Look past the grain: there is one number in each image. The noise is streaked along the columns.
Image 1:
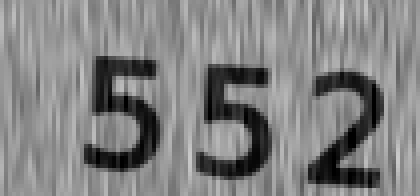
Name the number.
552
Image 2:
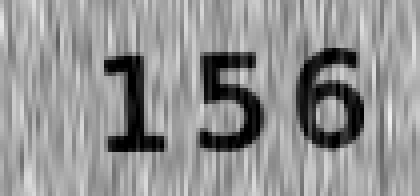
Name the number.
156
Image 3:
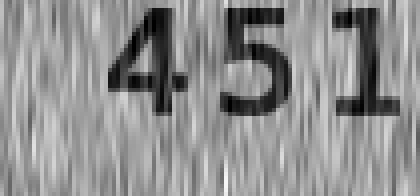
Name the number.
451
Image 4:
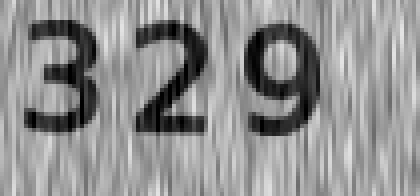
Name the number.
329
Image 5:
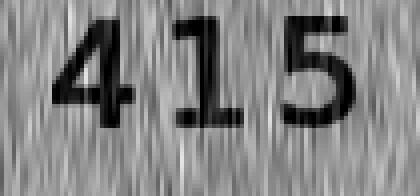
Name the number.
415
